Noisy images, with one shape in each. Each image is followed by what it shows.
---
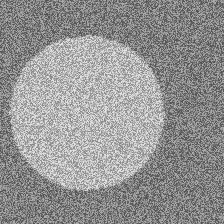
disc
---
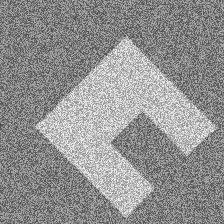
square with a notch
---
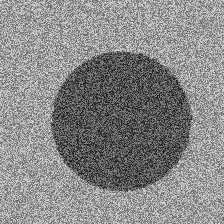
disc
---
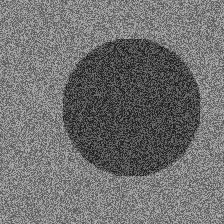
disc
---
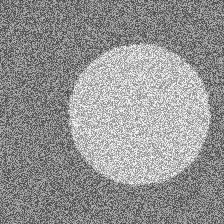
disc
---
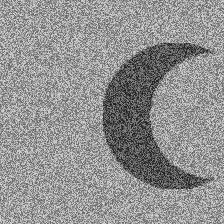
crescent
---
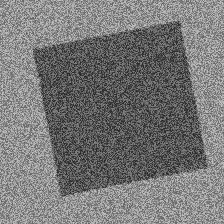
square
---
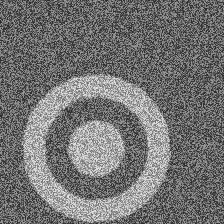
bullseye
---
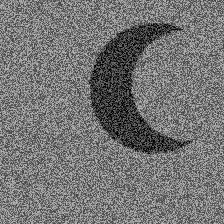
crescent
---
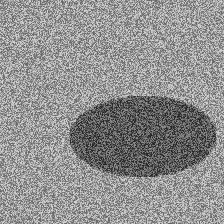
ellipse
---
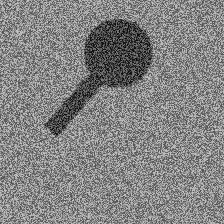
lollipop
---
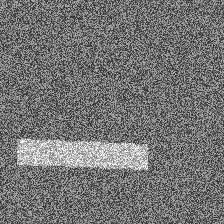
bar
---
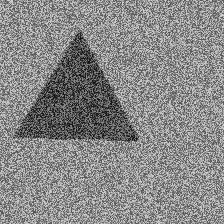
triangle
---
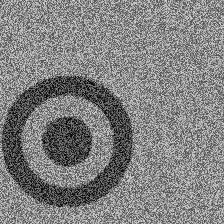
bullseye
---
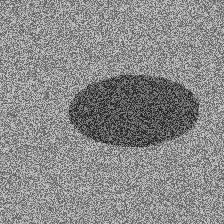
ellipse
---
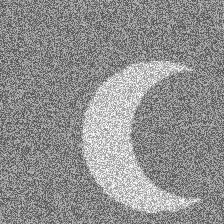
crescent
